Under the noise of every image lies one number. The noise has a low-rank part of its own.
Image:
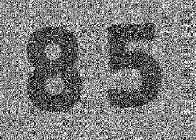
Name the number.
85
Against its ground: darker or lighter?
darker
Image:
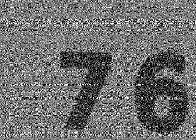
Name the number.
76
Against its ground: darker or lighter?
darker
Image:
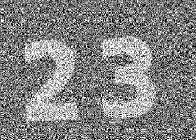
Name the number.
23
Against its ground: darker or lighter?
lighter
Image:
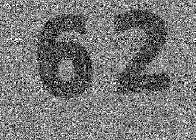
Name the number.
62
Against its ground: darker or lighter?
darker
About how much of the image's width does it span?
two thirds
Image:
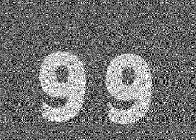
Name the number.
99
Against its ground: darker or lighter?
lighter
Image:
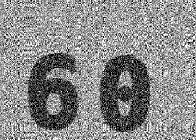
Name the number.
60
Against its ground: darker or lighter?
darker
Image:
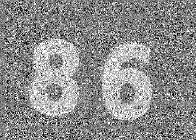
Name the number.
86
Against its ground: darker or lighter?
lighter
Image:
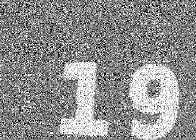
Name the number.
19
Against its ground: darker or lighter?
lighter
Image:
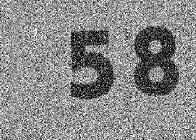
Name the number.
58
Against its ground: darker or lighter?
darker
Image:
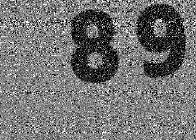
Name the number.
89
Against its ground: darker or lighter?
darker
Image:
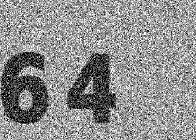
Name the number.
64
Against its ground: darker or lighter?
darker
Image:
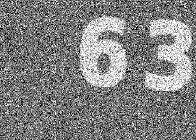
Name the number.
63
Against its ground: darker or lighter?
lighter
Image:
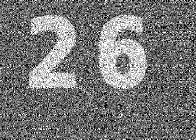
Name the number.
26
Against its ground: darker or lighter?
lighter
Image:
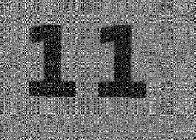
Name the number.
11
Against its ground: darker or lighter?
darker
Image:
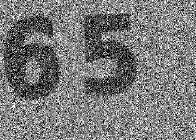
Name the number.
65
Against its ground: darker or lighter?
darker
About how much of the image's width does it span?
two thirds
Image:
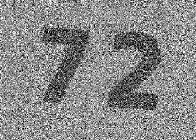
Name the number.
72
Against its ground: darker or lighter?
darker
